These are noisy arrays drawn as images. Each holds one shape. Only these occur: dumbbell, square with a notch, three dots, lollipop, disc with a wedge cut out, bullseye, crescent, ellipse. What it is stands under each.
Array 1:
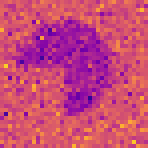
disc with a wedge cut out
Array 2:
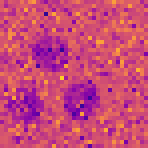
three dots
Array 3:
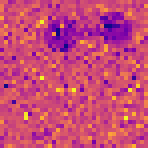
dumbbell
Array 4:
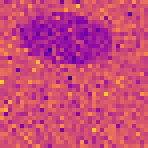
ellipse
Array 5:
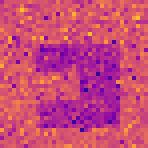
square with a notch
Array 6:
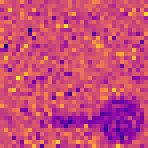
lollipop
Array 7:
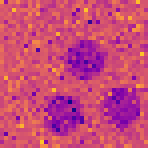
three dots
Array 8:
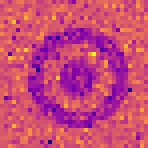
bullseye
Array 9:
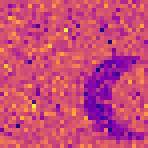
crescent
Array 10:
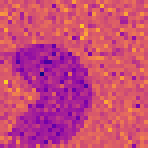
disc with a wedge cut out
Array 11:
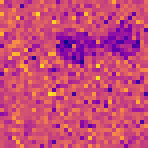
dumbbell
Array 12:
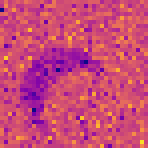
crescent
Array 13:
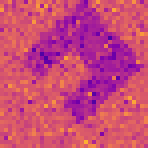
square with a notch
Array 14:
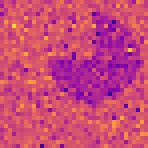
disc with a wedge cut out
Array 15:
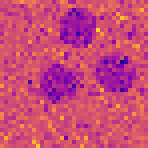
three dots
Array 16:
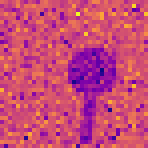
lollipop
